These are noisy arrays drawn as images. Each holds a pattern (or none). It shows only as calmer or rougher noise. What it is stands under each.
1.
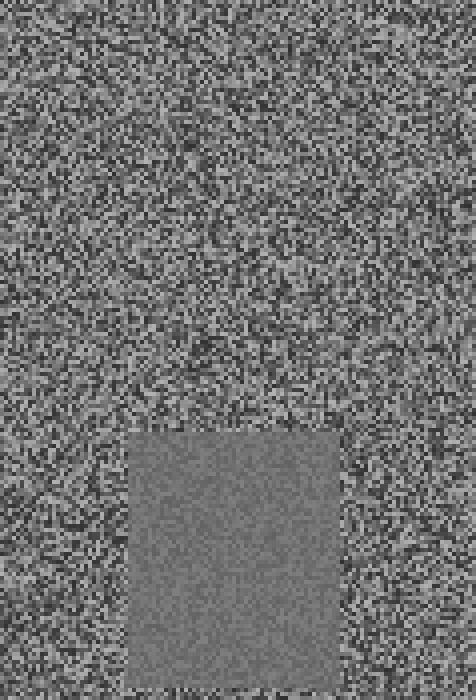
one block
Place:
bottom middle
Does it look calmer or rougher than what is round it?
calmer
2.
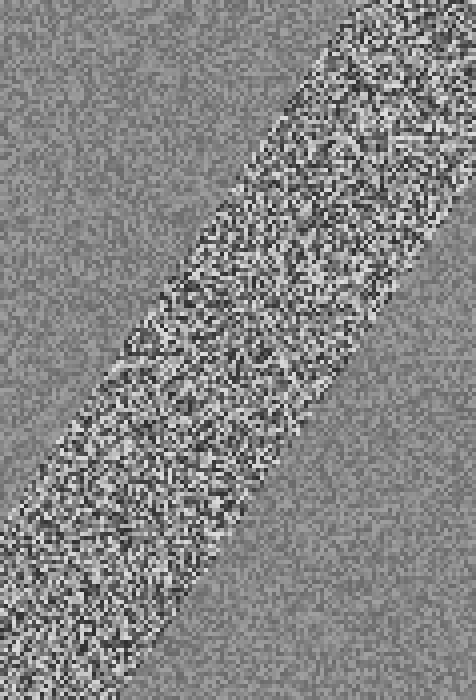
a diagonal band
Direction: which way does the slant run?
bottom left to top right
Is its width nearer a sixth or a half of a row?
a half
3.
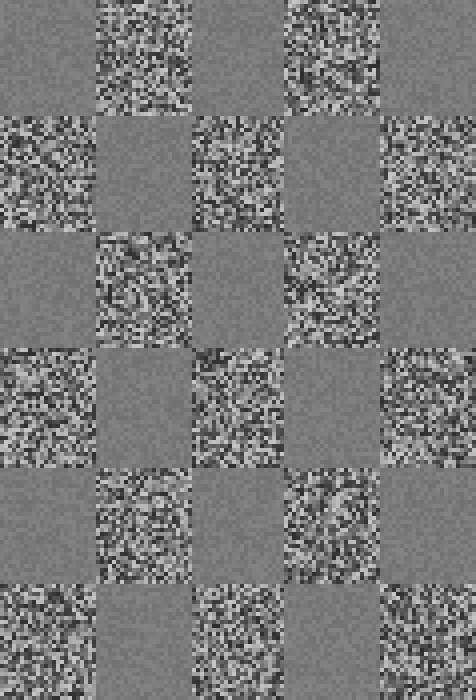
a checkerboard
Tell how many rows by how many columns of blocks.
6 by 5
